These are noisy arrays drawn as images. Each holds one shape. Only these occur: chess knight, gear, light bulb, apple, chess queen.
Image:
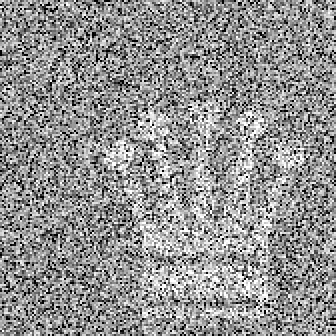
chess queen
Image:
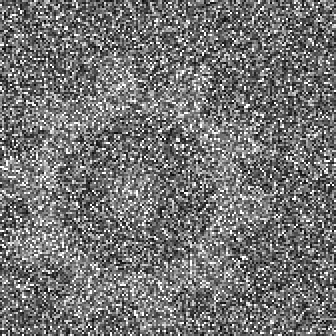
gear
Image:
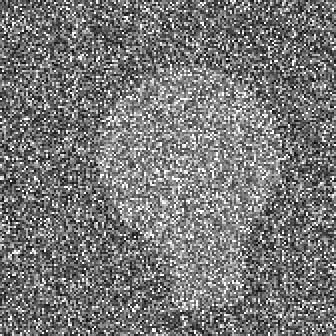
light bulb
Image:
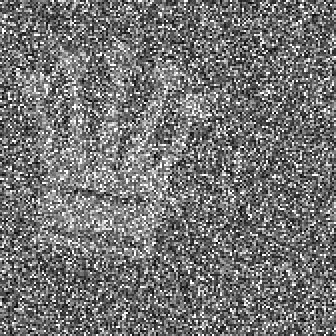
chess queen
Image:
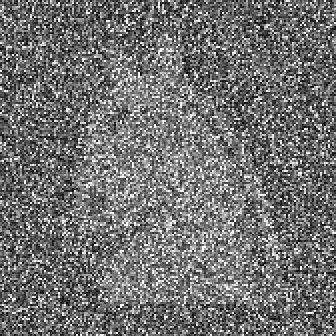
chess knight
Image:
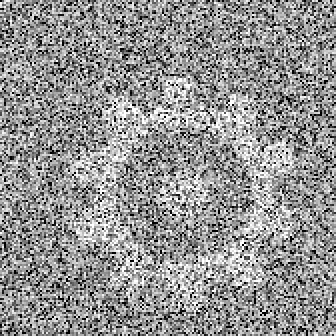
gear
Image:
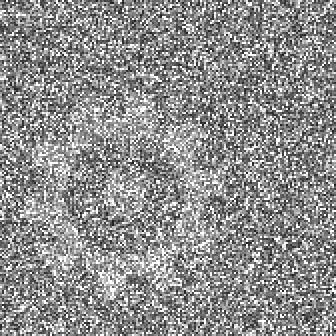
gear
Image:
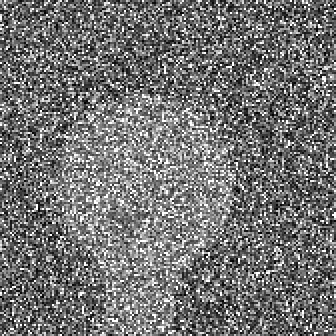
light bulb
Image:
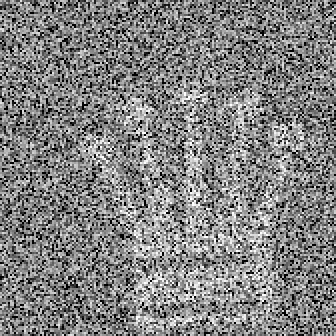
chess queen
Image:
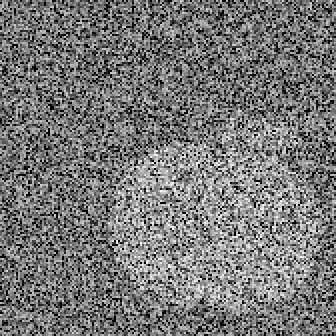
apple
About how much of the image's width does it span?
two thirds
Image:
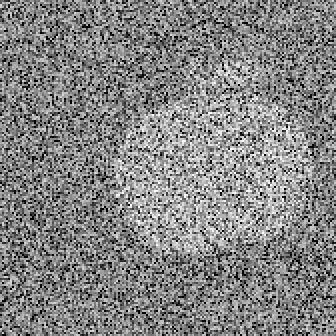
apple
